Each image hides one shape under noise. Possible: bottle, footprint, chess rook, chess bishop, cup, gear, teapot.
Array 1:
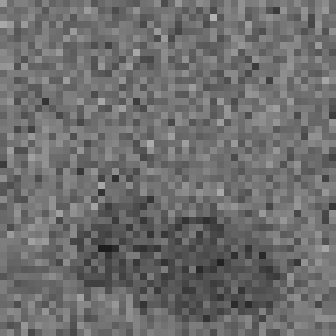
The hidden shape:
footprint
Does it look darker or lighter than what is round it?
darker
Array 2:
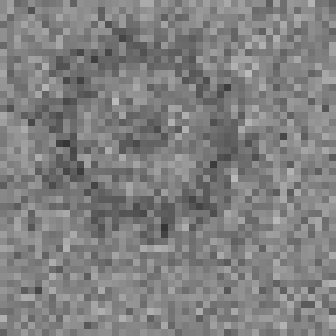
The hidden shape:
gear
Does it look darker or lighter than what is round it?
darker
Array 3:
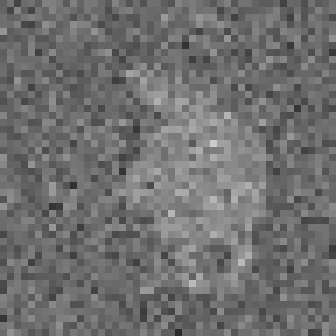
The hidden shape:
teapot
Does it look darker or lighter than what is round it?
lighter
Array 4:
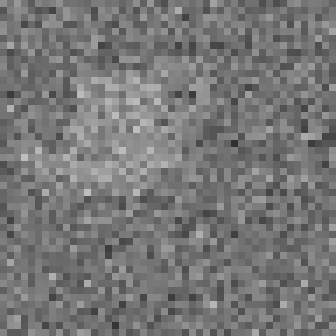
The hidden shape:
teapot
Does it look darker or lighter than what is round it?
lighter
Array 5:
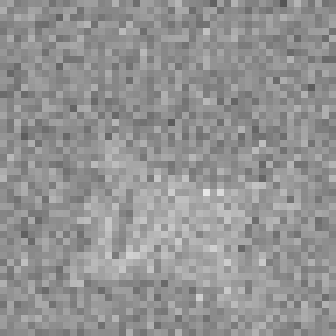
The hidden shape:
chess rook
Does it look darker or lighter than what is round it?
lighter
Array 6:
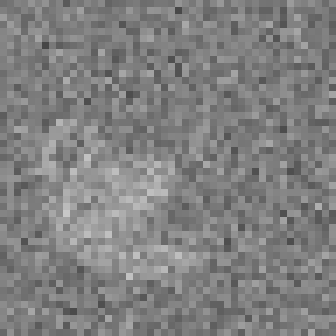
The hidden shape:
teapot
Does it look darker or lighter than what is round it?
lighter
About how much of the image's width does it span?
half
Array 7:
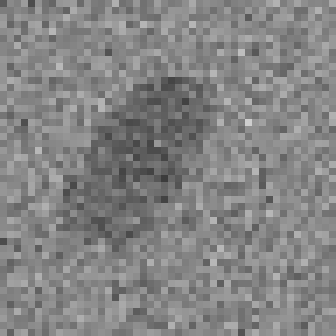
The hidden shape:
footprint
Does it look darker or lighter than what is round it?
darker
